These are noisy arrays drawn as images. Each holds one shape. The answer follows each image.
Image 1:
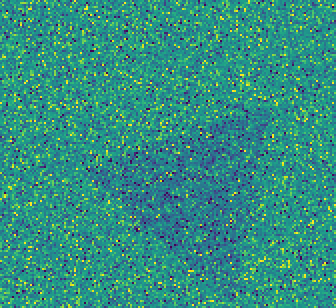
triangle
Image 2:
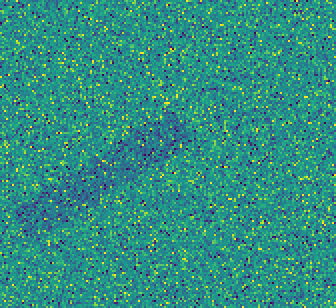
bar
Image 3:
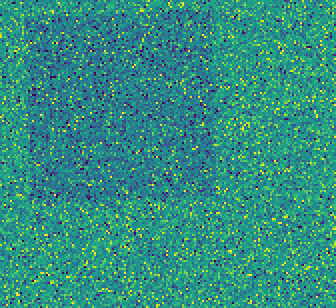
square
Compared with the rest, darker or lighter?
darker
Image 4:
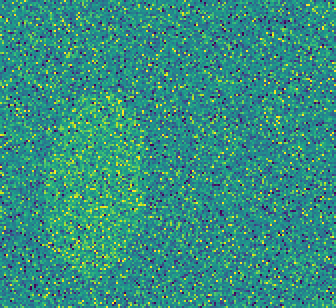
ellipse
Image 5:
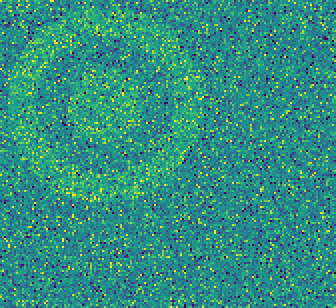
bullseye
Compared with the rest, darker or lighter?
lighter
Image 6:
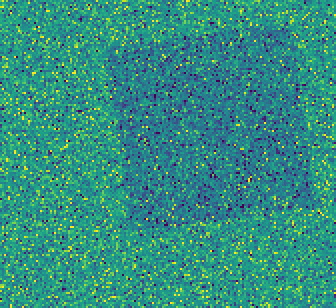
square
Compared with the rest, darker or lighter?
darker
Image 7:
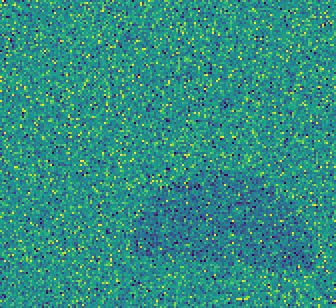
half disc
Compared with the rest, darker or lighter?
darker
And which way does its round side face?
up
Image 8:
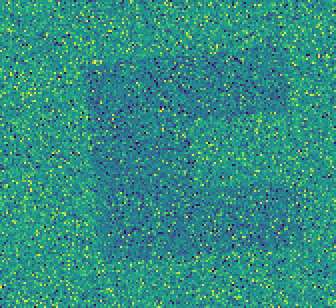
square with a notch
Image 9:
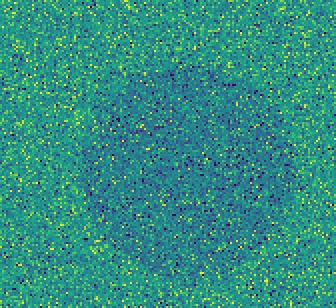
disc
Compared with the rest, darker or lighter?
darker
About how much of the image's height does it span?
two thirds
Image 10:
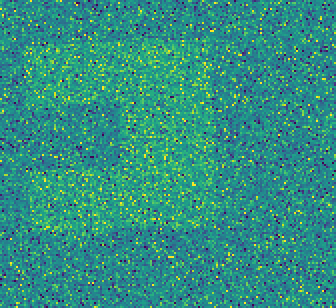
square with a notch
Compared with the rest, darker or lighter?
lighter
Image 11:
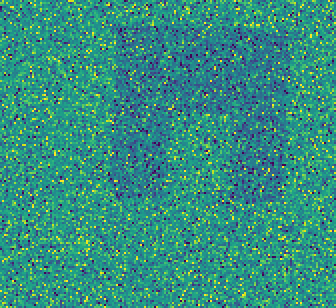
square with a notch
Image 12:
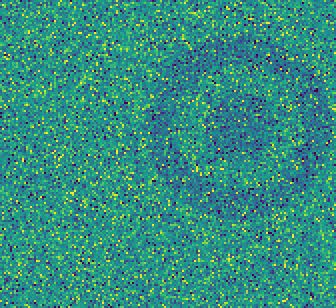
bullseye
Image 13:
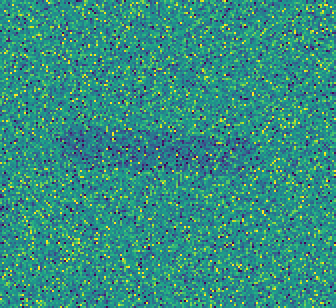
bar
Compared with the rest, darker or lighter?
darker
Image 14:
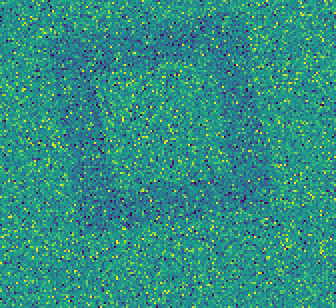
square frame
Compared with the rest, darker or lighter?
darker
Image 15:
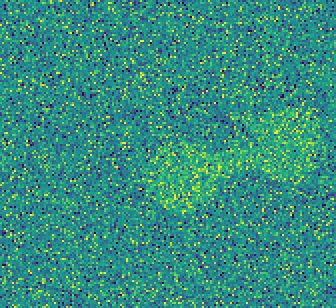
dumbbell
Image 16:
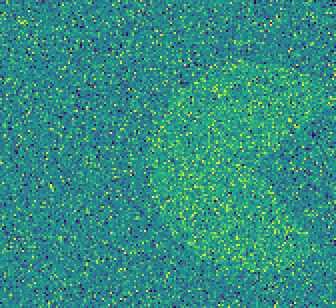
disc with a wedge cut out
